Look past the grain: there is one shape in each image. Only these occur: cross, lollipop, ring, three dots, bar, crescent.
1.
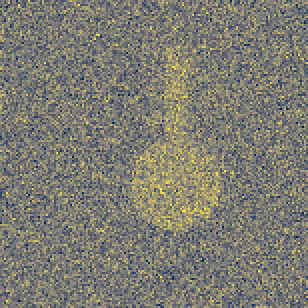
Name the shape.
lollipop
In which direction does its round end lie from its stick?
down
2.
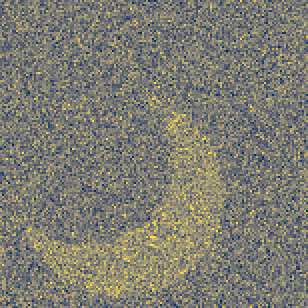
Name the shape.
crescent
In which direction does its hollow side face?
up and left
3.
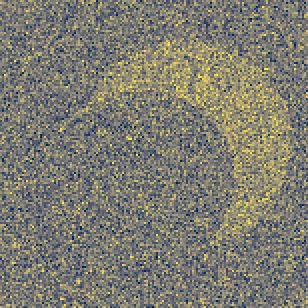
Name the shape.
crescent
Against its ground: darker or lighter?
lighter
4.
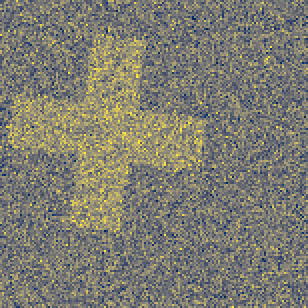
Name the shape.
cross
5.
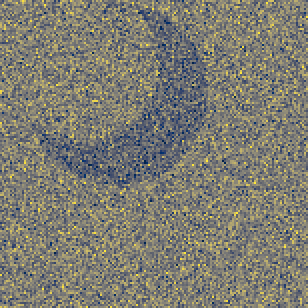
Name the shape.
crescent
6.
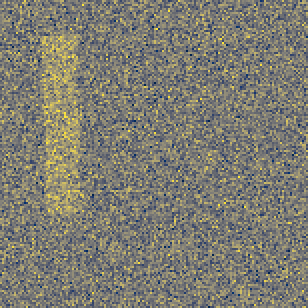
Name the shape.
bar
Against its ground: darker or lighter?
lighter
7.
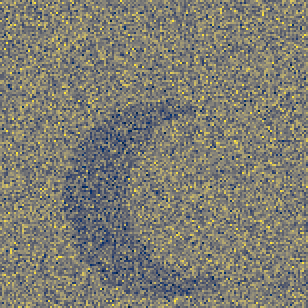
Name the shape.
crescent
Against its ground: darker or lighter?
darker
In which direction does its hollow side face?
right
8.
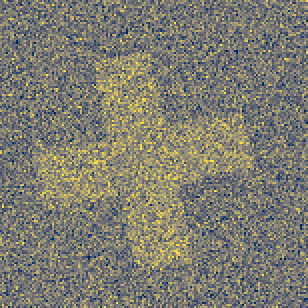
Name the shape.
cross
